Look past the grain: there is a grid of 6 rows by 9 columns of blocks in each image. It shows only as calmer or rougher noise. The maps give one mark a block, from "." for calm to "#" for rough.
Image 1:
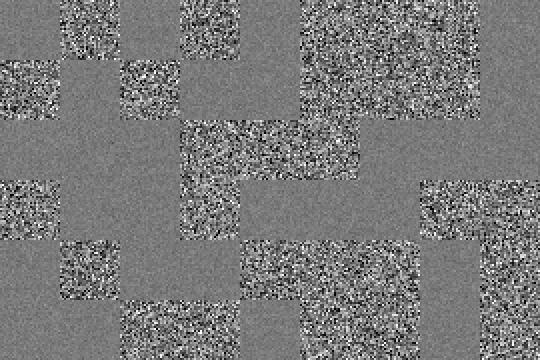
.#.#.###.
#.#..###.
...###...
#..#...##
.#..###.#
..##.##.#
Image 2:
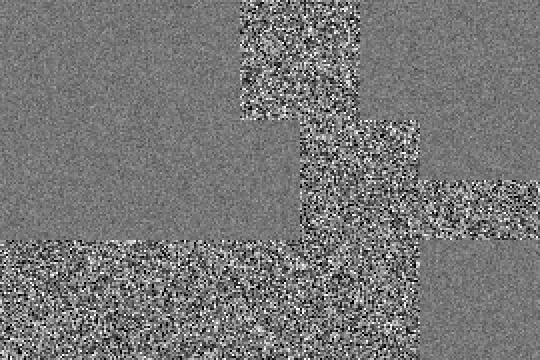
....##...
....##...
.....##..
.....####
#######..
#######..
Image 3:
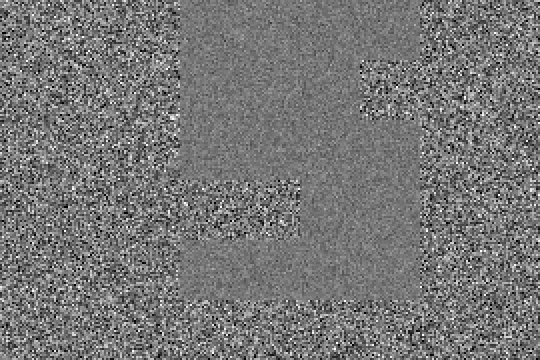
###....##
###...###
###....##
#####..##
###....##
#########
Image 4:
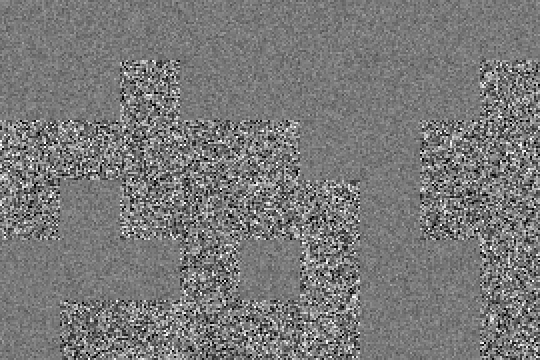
.........
..#.....#
#####..##
#.####.##
...#.#..#
.#####..#
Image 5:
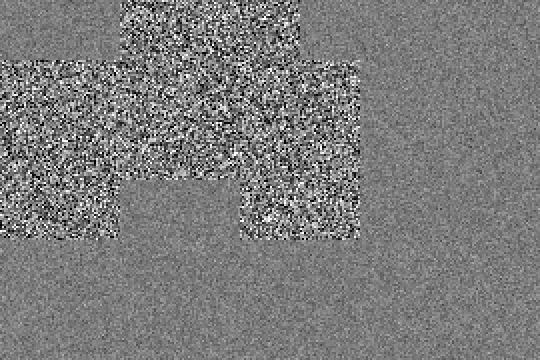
..###....
######...
######...
##..##...
.........
.........
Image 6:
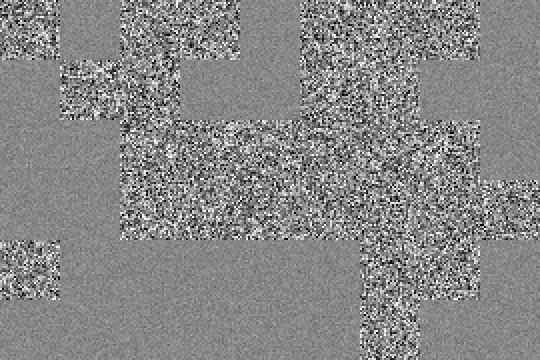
#.##.###.
.##..##..
..######.
..#######
#.....##.
......#..
